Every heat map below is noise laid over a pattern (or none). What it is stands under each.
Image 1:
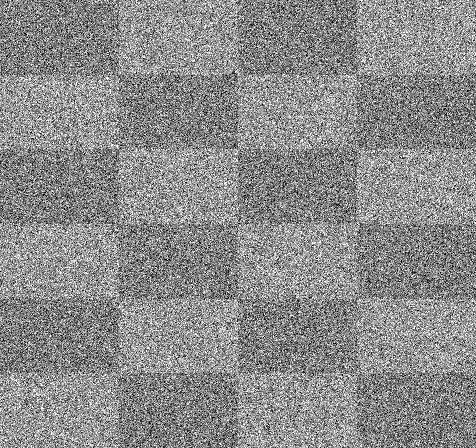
a checkerboard
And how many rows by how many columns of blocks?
6 by 4
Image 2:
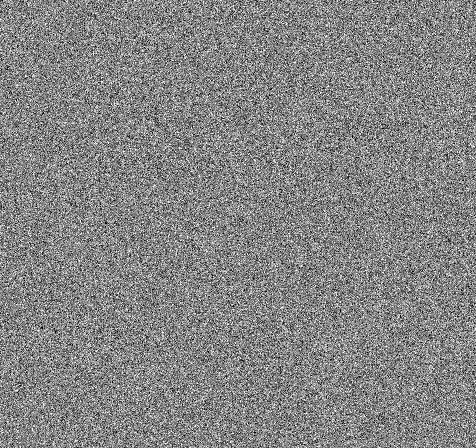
only noise
